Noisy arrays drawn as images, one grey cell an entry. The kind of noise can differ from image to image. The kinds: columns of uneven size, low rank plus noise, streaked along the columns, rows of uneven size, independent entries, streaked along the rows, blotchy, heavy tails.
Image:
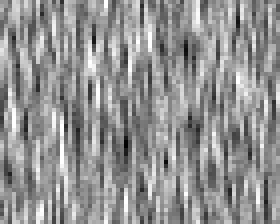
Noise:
streaked along the columns
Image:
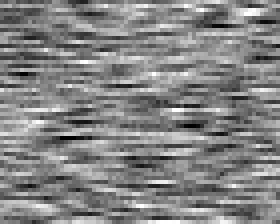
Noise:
streaked along the rows
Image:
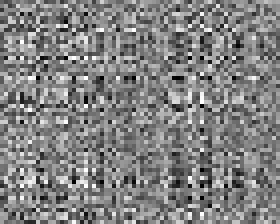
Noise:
low rank plus noise
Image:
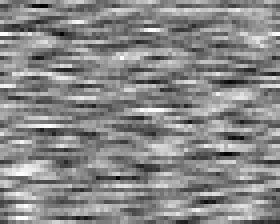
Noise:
streaked along the rows
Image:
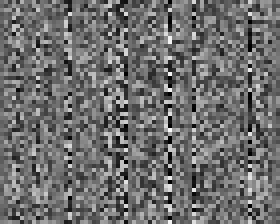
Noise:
columns of uneven size
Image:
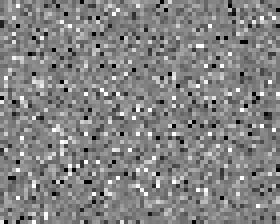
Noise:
heavy tails
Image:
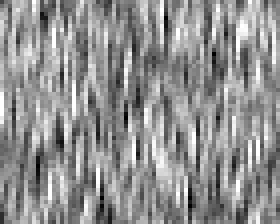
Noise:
streaked along the columns
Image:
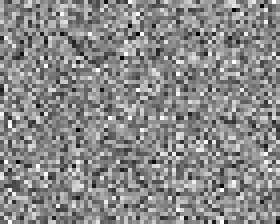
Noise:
low rank plus noise
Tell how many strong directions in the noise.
five to eight
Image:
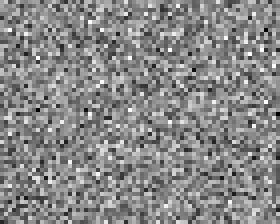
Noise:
independent entries
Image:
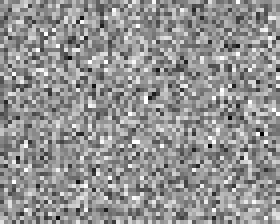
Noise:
independent entries
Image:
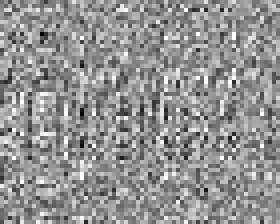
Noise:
low rank plus noise
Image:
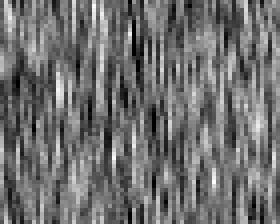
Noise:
streaked along the columns
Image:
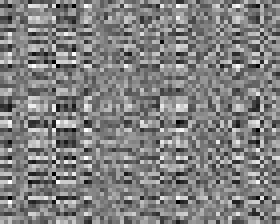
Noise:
low rank plus noise
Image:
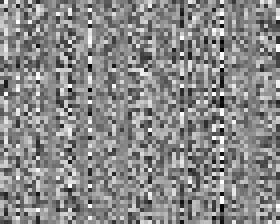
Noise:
columns of uneven size
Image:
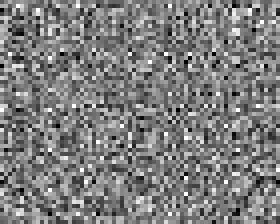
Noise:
low rank plus noise
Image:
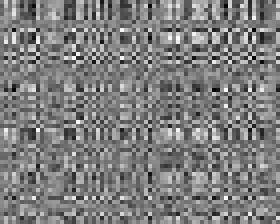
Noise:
low rank plus noise
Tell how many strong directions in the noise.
one
